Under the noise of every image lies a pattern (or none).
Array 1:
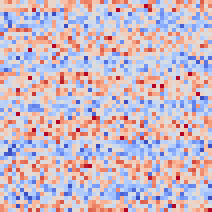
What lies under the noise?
horizontal stripes
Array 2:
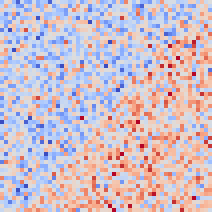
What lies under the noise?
a sharp edge
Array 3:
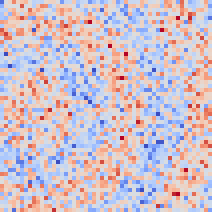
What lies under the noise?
rings round one point
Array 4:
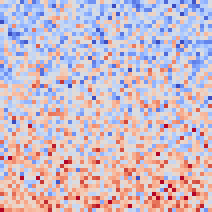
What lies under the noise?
a smooth slope
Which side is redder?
bottom
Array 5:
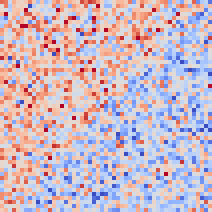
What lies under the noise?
a sharp edge
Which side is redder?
top left
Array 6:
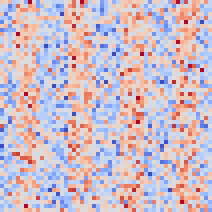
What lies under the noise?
vertical stripes
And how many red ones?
4
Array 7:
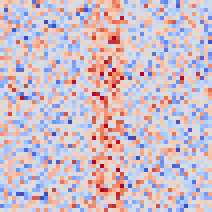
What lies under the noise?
one vertical stripe
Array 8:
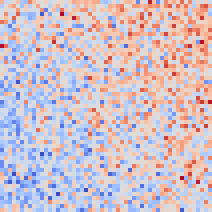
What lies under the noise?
a smooth slope
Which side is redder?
top right
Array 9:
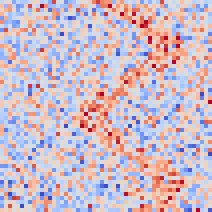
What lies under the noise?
a wavy band
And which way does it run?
top to bottom
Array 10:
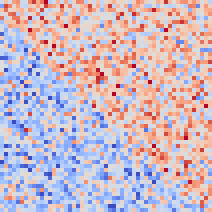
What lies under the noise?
a sharp edge
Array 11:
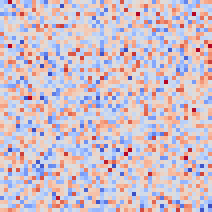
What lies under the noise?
only noise
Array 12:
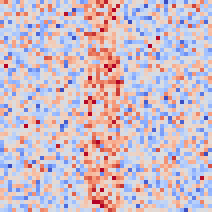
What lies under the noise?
one vertical stripe
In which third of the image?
middle
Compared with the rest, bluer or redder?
redder
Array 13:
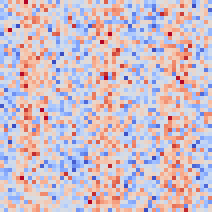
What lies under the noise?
vertical stripes
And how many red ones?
3
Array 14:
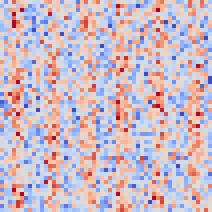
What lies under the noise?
vertical stripes
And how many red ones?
6
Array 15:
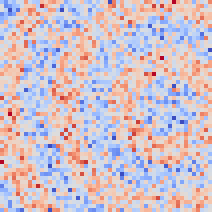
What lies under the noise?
rings round one point
